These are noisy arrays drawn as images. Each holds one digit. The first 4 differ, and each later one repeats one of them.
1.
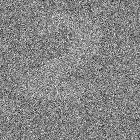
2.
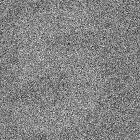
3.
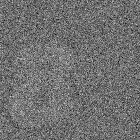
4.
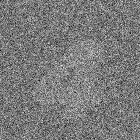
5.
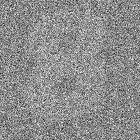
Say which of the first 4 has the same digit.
3
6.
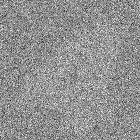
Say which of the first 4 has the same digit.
4
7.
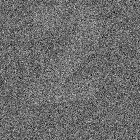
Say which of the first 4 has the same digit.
1
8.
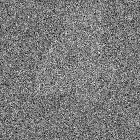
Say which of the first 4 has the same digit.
4
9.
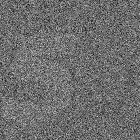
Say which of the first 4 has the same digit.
2
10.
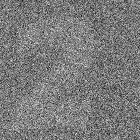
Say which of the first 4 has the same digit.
1
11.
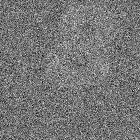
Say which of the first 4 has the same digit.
3
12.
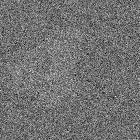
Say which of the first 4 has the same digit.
4
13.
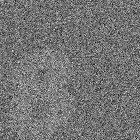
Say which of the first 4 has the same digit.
3
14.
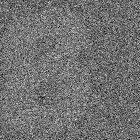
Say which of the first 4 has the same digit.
3
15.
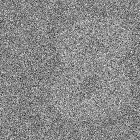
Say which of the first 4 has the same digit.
3
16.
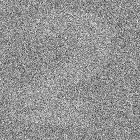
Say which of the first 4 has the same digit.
1
